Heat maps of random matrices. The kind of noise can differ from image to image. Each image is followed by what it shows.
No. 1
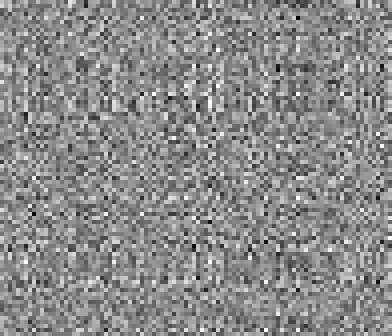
low rank plus noise
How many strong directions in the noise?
two
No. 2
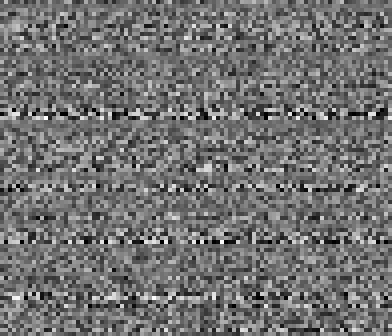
rows of uneven size
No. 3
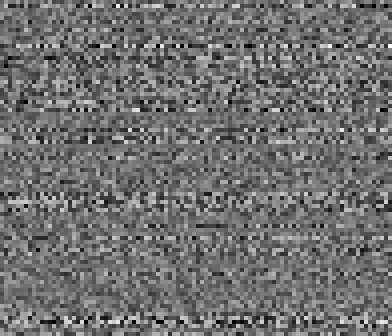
rows of uneven size
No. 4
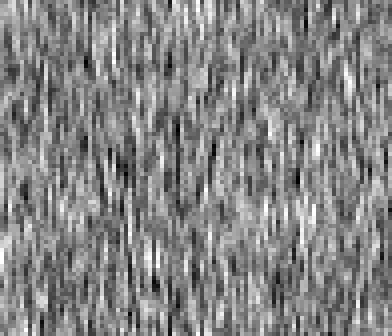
streaked along the columns
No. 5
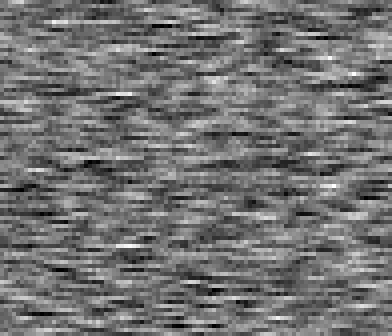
streaked along the rows
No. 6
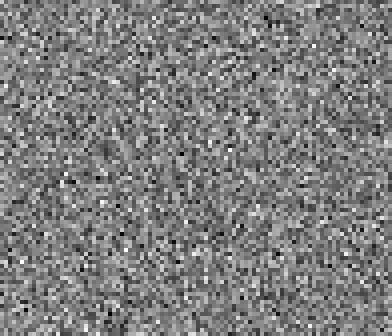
independent entries
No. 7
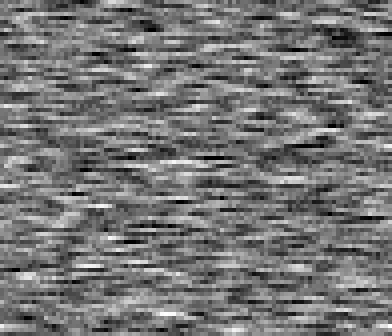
streaked along the rows
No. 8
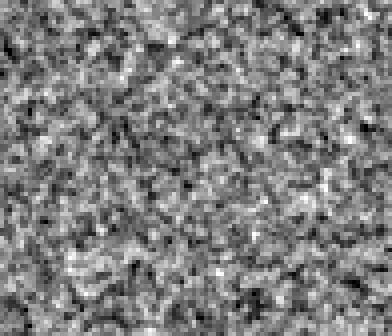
blotchy
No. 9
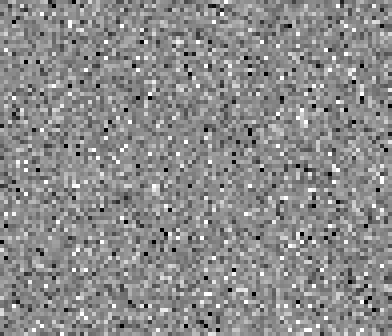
heavy tails
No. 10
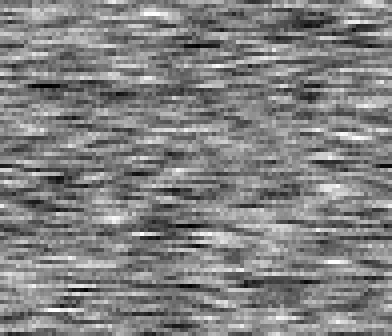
streaked along the rows
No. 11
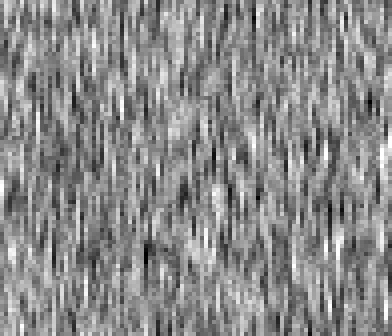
streaked along the columns
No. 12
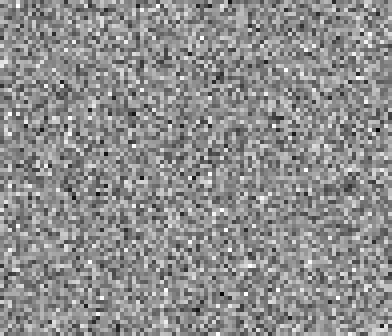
independent entries
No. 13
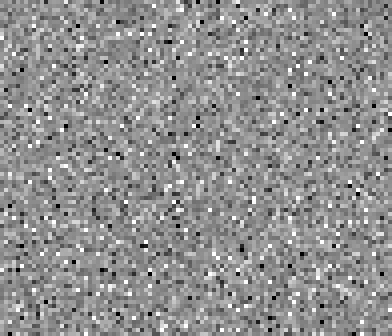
heavy tails
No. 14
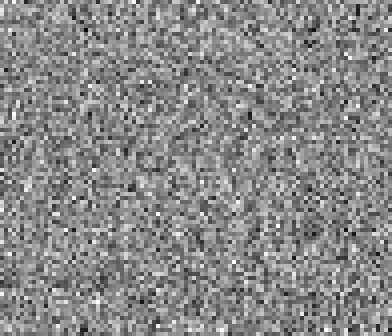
low rank plus noise
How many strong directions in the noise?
five to eight
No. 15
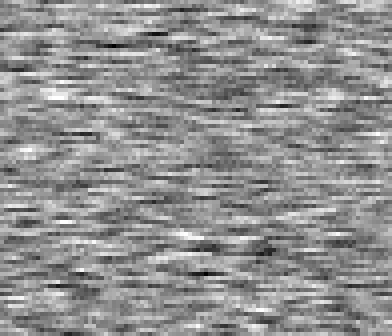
streaked along the rows
